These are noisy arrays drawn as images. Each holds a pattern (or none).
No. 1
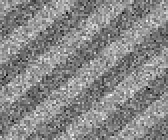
diagonal stripes
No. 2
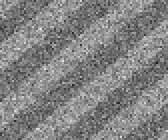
diagonal stripes
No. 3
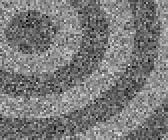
rings round one point
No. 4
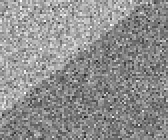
a sharp edge
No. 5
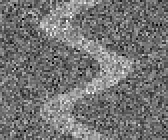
a wavy band
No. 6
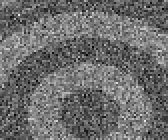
rings round one point
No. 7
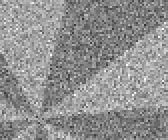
spokes from one point
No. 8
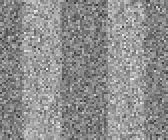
vertical stripes
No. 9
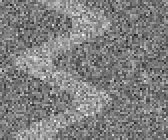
a wavy band
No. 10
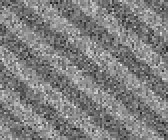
diagonal stripes
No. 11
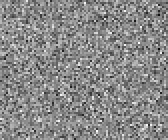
only noise
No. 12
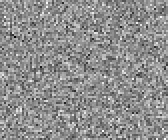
only noise
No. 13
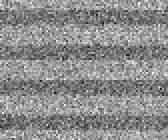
horizontal stripes
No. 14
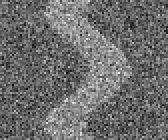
a wavy band
